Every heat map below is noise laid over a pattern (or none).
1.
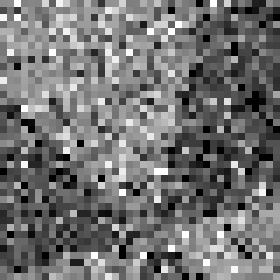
spokes from one point
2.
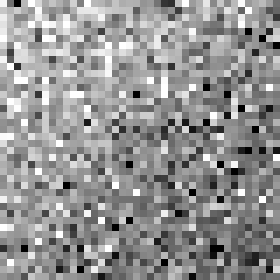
a smooth slope
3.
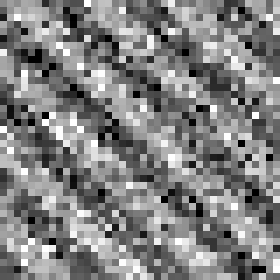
diagonal stripes
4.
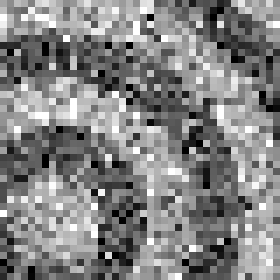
rings round one point
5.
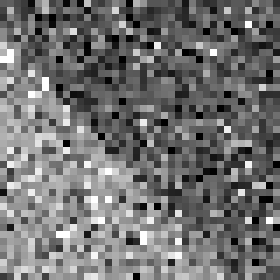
a sharp edge
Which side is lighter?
bottom left
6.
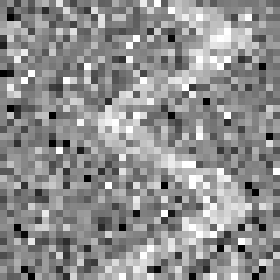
a wavy band
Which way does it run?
top to bottom
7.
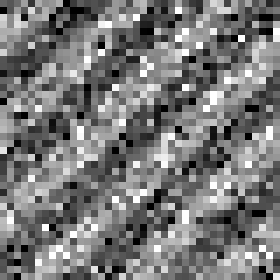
diagonal stripes
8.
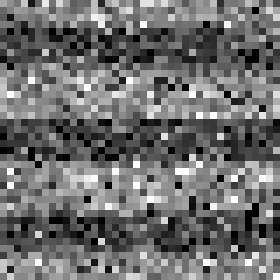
horizontal stripes
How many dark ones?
3
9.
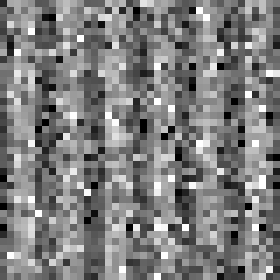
vertical stripes
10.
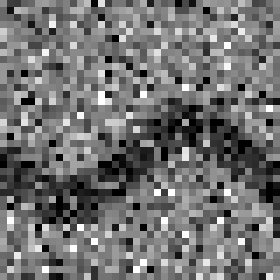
a wavy band
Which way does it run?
left to right
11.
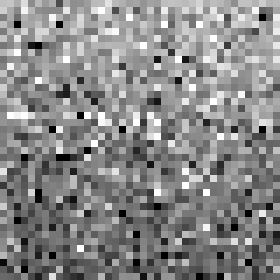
a smooth slope
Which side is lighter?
top
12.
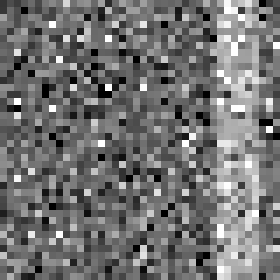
one vertical stripe
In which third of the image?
right
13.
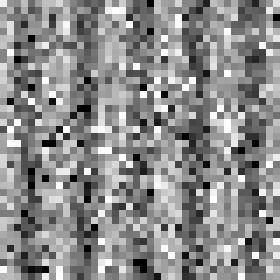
vertical stripes
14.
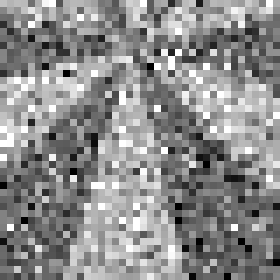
spokes from one point
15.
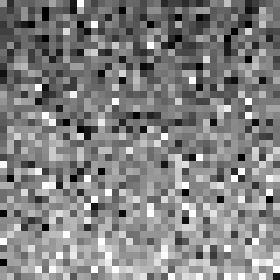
a smooth slope
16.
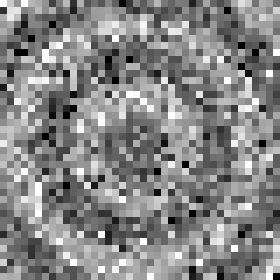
rings round one point
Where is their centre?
centre
